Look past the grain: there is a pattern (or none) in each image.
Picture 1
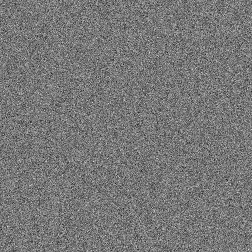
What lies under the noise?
only noise
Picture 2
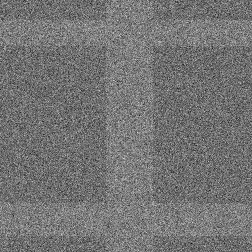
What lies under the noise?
bands of rows crossing bands of columns
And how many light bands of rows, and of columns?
2 and 1
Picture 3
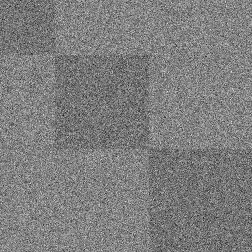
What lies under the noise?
blocks along the diagonal
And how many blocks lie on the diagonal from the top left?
3
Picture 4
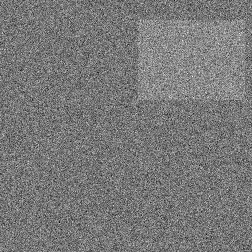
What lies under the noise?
one block
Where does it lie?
top right
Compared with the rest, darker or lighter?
lighter
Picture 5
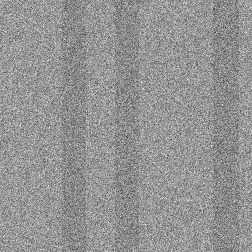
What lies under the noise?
bands of columns
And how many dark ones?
3
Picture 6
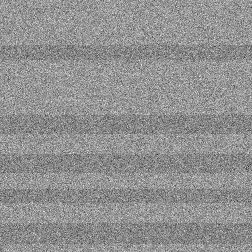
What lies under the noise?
bands of rows
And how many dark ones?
5
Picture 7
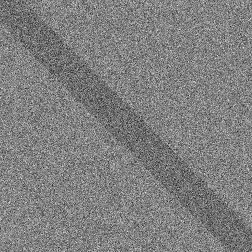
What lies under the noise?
a diagonal band
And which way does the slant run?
top left to bottom right
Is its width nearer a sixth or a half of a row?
a sixth
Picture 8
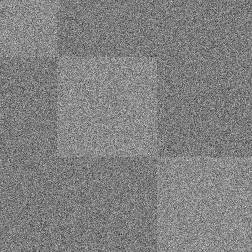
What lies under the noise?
blocks along the diagonal
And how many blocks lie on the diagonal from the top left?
3
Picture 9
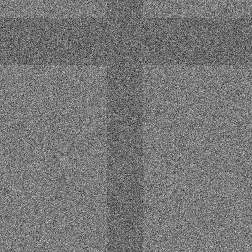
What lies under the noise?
bands of rows crossing bands of columns
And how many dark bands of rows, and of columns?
1 and 1
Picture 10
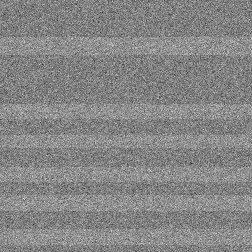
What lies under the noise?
bands of rows
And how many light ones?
6
